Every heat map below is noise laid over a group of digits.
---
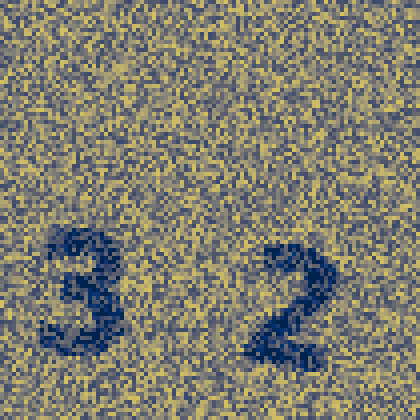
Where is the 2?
bottom right
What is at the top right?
nothing
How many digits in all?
2
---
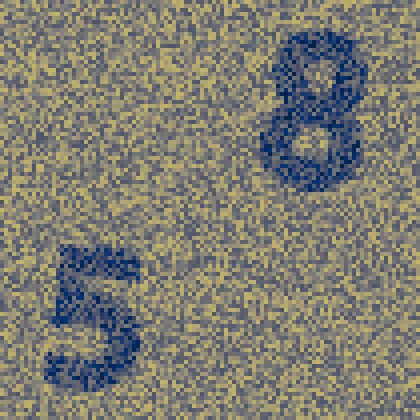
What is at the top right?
8
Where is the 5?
bottom left
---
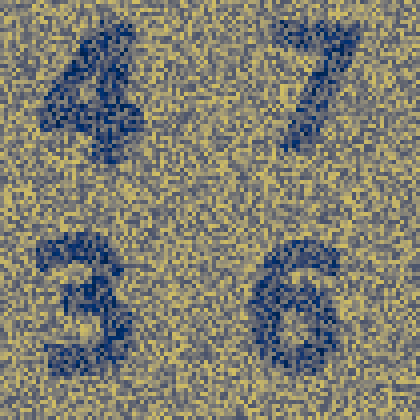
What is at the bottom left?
3
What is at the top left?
4
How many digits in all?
4
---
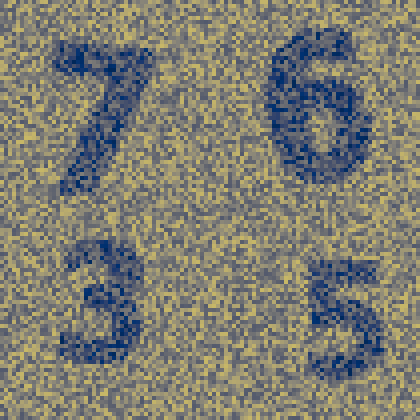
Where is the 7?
top left
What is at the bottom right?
5
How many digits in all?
4
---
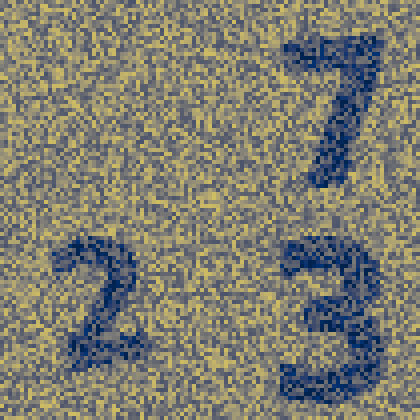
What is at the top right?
7
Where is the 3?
bottom right
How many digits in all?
3
